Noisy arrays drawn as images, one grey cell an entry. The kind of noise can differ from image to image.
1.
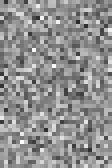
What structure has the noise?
independent entries
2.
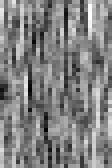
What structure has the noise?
streaked along the columns
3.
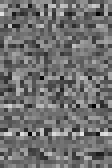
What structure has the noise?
rows of uneven size
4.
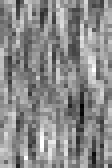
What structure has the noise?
streaked along the columns
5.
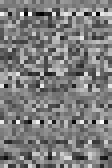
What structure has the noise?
rows of uneven size
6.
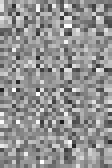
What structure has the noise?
low rank plus noise
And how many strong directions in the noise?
one
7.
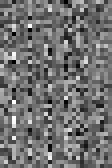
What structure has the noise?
columns of uneven size
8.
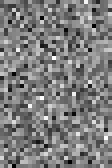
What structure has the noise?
independent entries
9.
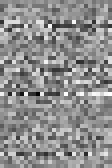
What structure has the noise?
rows of uneven size
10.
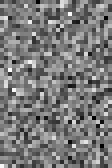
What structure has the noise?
independent entries
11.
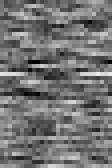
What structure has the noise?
streaked along the rows
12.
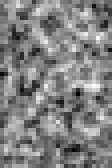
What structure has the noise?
blotchy
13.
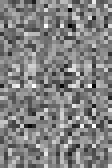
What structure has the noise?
low rank plus noise
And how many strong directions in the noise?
two
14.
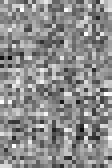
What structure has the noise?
low rank plus noise
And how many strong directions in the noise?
three or four
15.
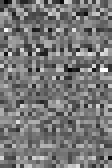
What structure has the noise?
rows of uneven size
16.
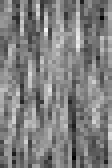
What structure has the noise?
streaked along the columns
